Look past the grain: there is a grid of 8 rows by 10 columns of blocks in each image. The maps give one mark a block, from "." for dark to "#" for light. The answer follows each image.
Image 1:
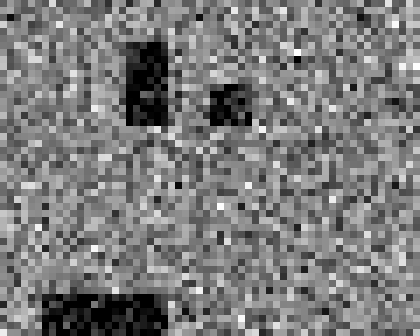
# # # # # # # # # #
# # # . # # # # # #
# # # . # . # # # #
# # # # # # # # # #
# # # # # # # # # #
# # # # # # # # # #
# # # # # # # # # #
# . . . # # # # # #
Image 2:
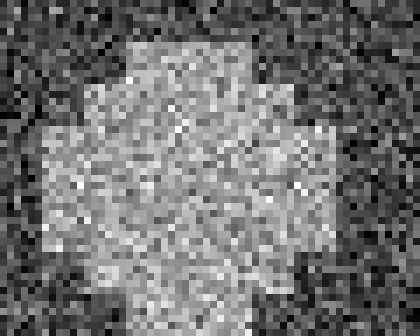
. . . . . . . . . .
. . . # # # . . . .
. . # # # # # . . .
. # # # # # # # . .
. # # # # # # # . .
. # # # # # # # . .
. . # # # # # . . .
. . . # # # . . . .
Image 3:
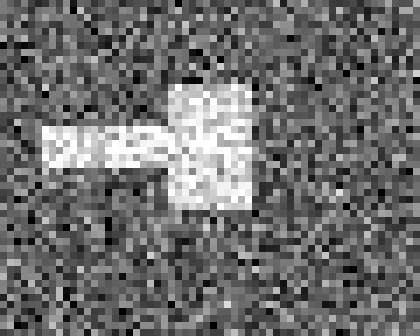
. . . . . . . . . .
. . . . . . . . . .
. . . . # # . . . .
. # # # # # . . . .
. . . . # # . . . .
. . . . . . . . . .
. . . . . . . . . .
. . . . . . . . . .
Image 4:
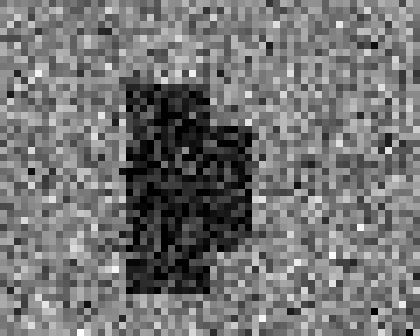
# # # # # # # # # #
# # # # # # # # # #
# # # . . # # # # #
# # # . . . # # # #
# # # . . . # # # #
# # # . . . # # # #
# # # . . # # # # #
# # # # # # # # # #
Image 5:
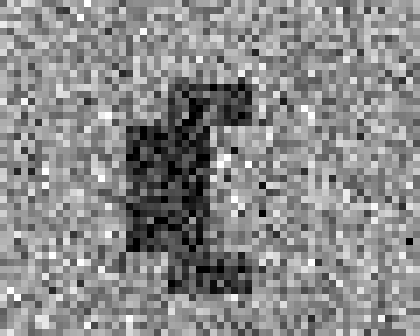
# # # # # # # # # #
# # # # # # # # # #
# # # # . . # # # #
# # # . . # # # # #
# # # . . # # # # #
# # # . . # # # # #
# # # # . . # # # #
# # # # # # # # # #
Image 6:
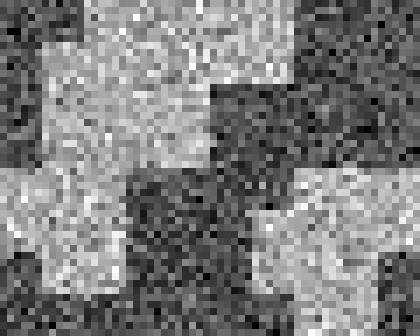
. . # # # # # . . .
. # # # # # # . . .
. # # # # . . . . .
. # # # # . . . . .
# # # . . . . # # #
# # # . . . # # # #
. # # . . . # # # .
. . . . . . . # # .
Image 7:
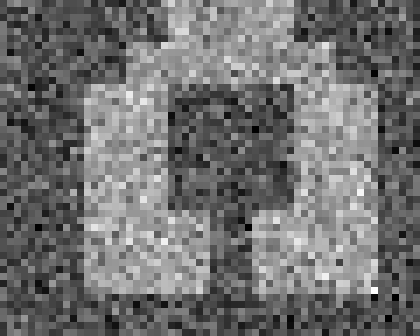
. . . . # # # . . .
. . . # # # # # . .
. . # # . . . # # .
. . # # . . . # # .
. . # # . . . # # .
. . # # # . # # # .
. . # # # . # # # .
. . . . . . . . . .
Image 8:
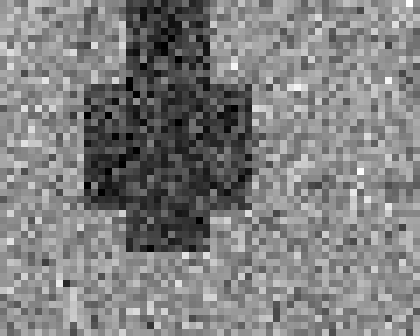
# # # . . # # # # #
# # # . . # # # # #
# # . . . . # # # #
# # . . . . # # # #
# # . . . . # # # #
# # # . . # # # # #
# # # # # # # # # #
# # # # # # # # # #
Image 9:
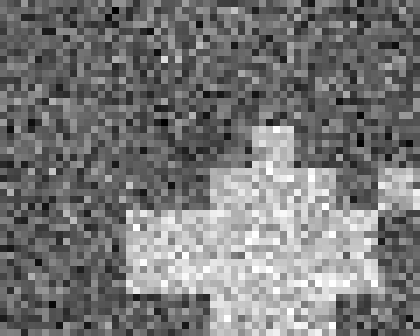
. . . . . . . . . .
. . . . . . . . . .
. . . . . . . . . .
. . . . . . # . . .
. . . . . # # # . #
. . . # # # # # # .
. . . # # # # # # .
. . . . . # # # . .
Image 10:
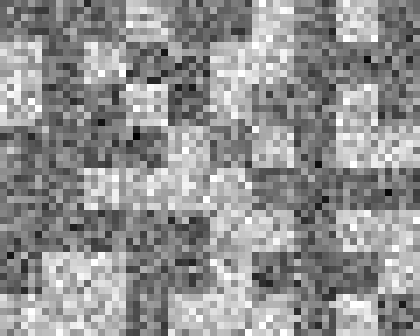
. . . # . . # . # .
# . # . . # # . . .
# . . # . # . . # .
. . . . # . # . # #
. . # # # # . . . .
. . . . . # # . # #
. # # . . # . . . #
# # # . # # # . # .
